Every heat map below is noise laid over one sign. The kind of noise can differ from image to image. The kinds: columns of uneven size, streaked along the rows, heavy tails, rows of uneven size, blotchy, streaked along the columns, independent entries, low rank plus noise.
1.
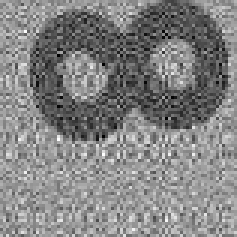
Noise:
low rank plus noise
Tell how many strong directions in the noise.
one
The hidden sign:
infinity sign
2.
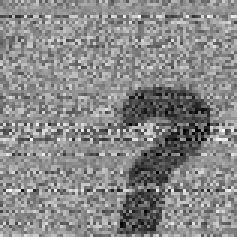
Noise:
rows of uneven size
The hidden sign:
question mark
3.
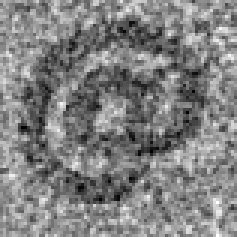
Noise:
blotchy
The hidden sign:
at sign
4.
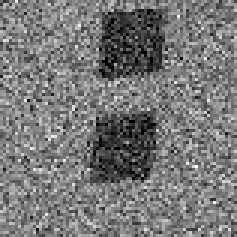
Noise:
independent entries
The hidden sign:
colon
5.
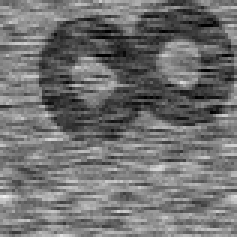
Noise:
streaked along the rows
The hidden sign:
infinity sign
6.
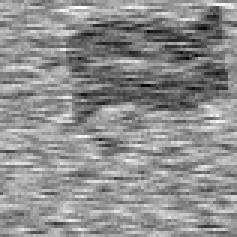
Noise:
streaked along the rows
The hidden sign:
approximately sign
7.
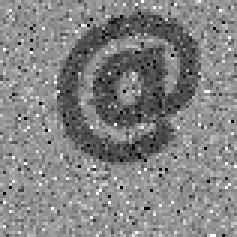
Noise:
heavy tails
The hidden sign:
at sign
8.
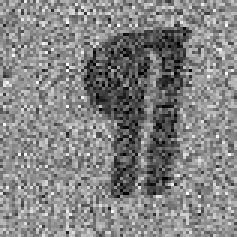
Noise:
low rank plus noise
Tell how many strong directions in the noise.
five to eight
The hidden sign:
pilcrow
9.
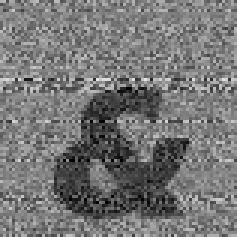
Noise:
rows of uneven size
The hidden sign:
ampersand
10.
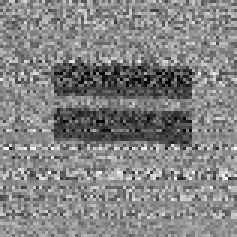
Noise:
rows of uneven size
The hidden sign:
equals sign
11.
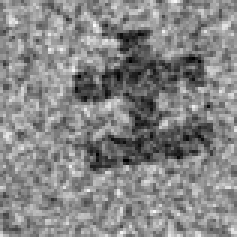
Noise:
blotchy
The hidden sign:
plus-minus sign
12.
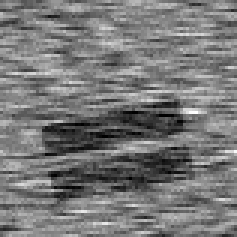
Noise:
streaked along the rows
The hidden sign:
equals sign
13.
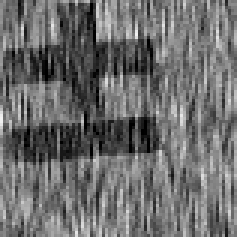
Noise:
streaked along the columns
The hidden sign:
plus-minus sign
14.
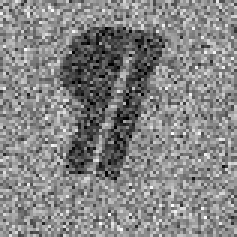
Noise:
independent entries
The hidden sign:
pilcrow
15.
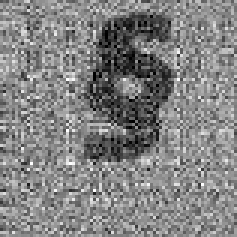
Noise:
low rank plus noise
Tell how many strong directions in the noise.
three or four
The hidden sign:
section sign
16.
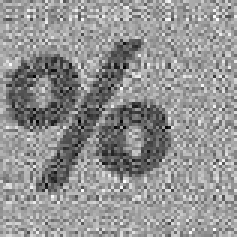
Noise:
low rank plus noise
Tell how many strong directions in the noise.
two
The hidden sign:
percent sign
